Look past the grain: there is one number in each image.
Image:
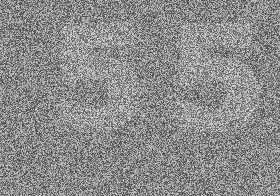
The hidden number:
55
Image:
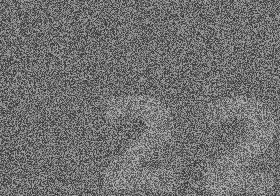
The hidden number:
22
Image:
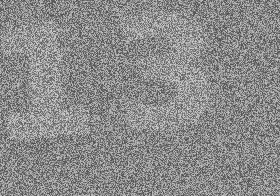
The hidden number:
13
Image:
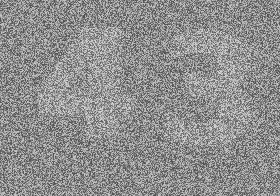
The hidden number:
43
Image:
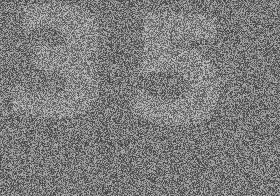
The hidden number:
35
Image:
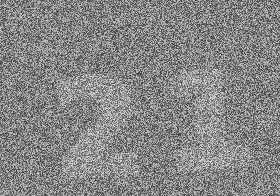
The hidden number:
21
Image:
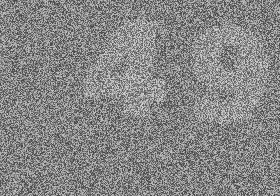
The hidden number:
49
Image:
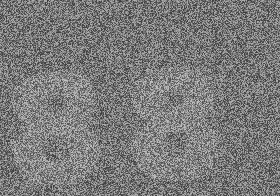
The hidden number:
88
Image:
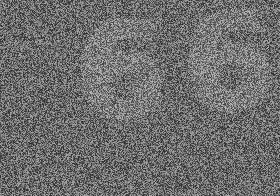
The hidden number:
66
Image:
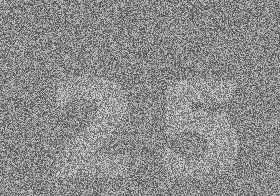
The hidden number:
25
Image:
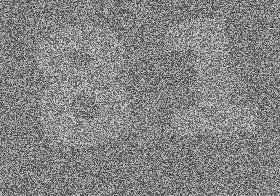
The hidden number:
81
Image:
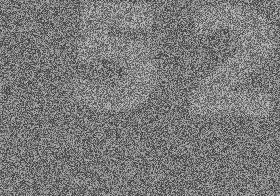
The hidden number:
52
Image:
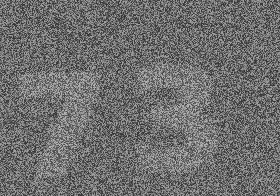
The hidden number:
73
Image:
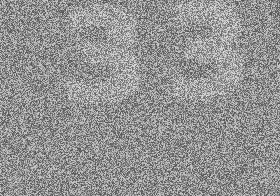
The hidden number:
33
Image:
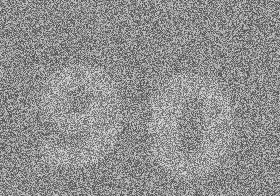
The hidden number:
90
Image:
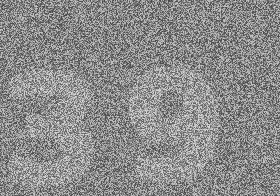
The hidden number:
39
